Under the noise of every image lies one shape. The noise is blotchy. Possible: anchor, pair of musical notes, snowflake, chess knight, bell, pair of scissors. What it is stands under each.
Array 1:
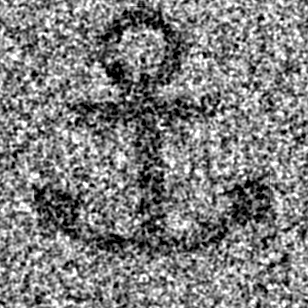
dark anchor
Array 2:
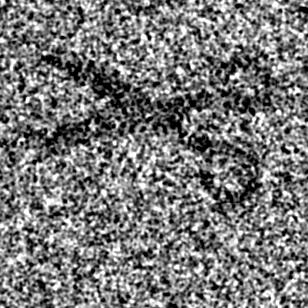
dark pair of scissors
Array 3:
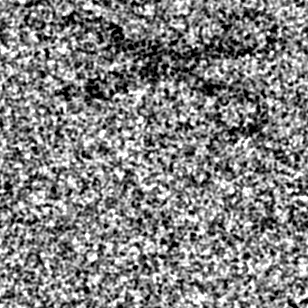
dark pair of scissors
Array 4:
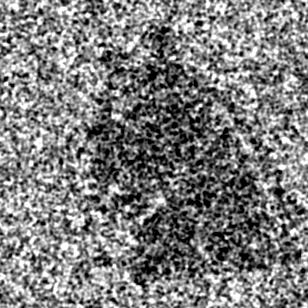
dark chess knight
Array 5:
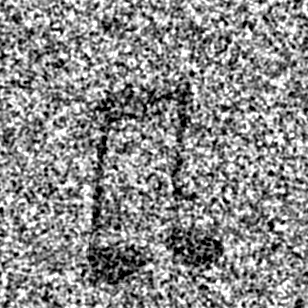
dark pair of musical notes
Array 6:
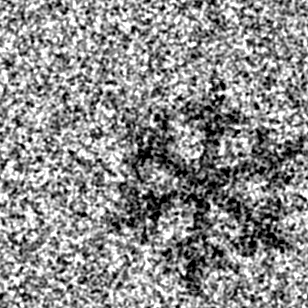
dark snowflake
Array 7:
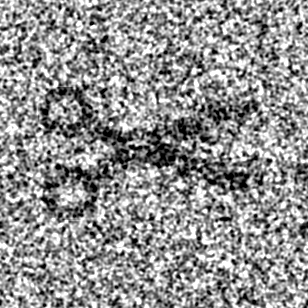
dark pair of scissors
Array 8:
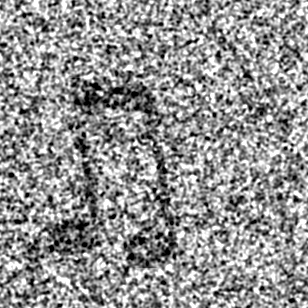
dark pair of musical notes
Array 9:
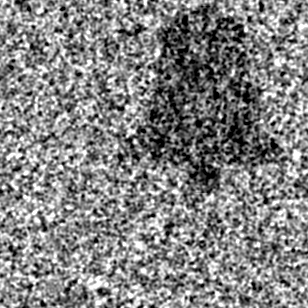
dark bell
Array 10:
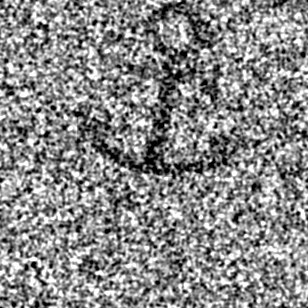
dark anchor
